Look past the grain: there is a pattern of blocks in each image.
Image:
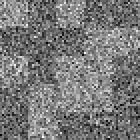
mirrored about the diagonal from the top left
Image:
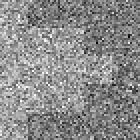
top and bottom mirror each other
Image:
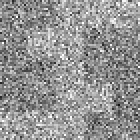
the same after a half turn
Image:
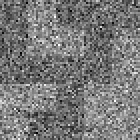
no symmetry
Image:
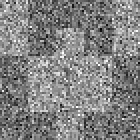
left and right mirror each other
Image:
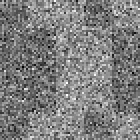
top and bottom mirror each other
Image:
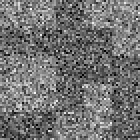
no symmetry
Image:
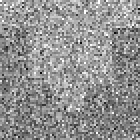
left and right mirror each other
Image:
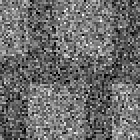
the same after a half turn
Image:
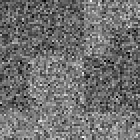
no symmetry
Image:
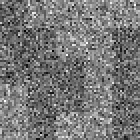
no symmetry
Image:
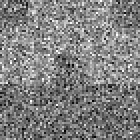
left and right mirror each other
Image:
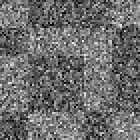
mirrored about the diagonal from the bottom left
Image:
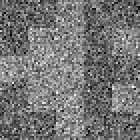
top and bottom mirror each other
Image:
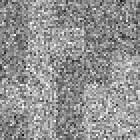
no symmetry
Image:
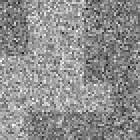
no symmetry
